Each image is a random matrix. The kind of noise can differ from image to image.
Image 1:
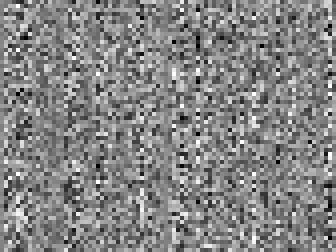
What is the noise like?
columns of uneven size
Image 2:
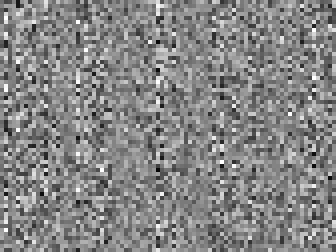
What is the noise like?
columns of uneven size
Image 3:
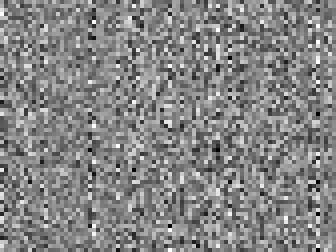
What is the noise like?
columns of uneven size
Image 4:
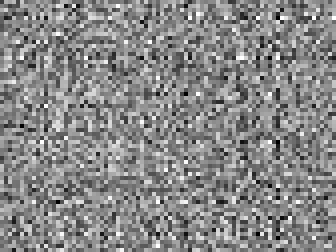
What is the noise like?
low rank plus noise
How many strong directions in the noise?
two
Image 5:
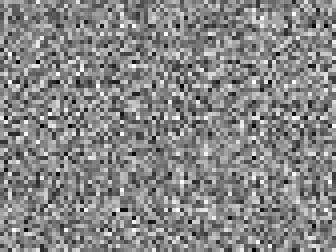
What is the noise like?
low rank plus noise
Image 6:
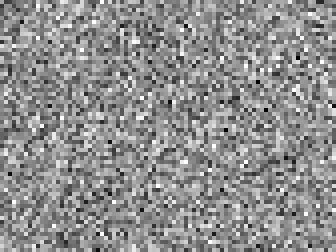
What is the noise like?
independent entries
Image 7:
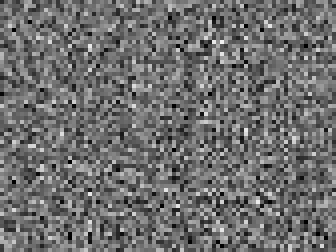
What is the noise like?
low rank plus noise
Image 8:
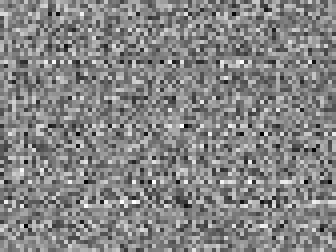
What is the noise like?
rows of uneven size
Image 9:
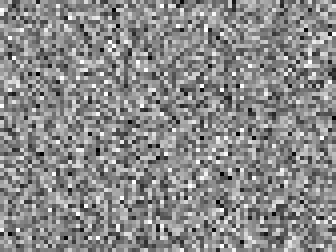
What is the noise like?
independent entries
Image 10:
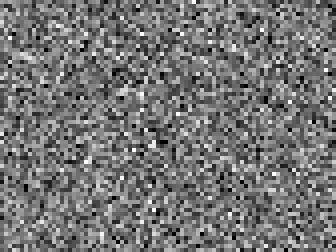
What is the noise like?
independent entries
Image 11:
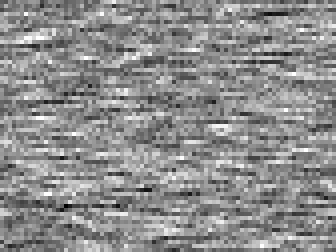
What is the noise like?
streaked along the rows
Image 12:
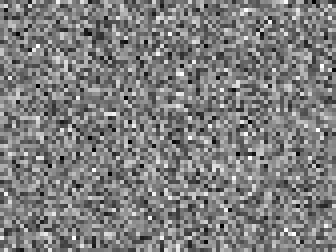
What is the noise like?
independent entries
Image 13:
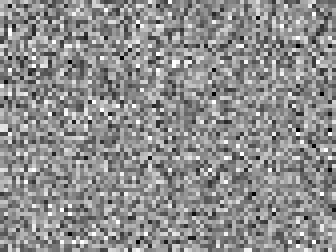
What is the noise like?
low rank plus noise
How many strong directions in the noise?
two
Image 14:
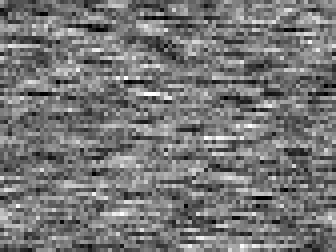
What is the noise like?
streaked along the rows
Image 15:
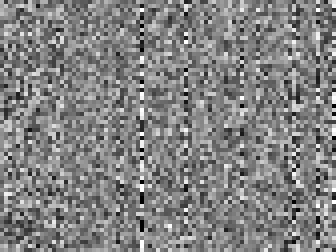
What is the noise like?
columns of uneven size
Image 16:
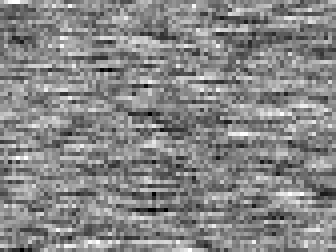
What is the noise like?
streaked along the rows
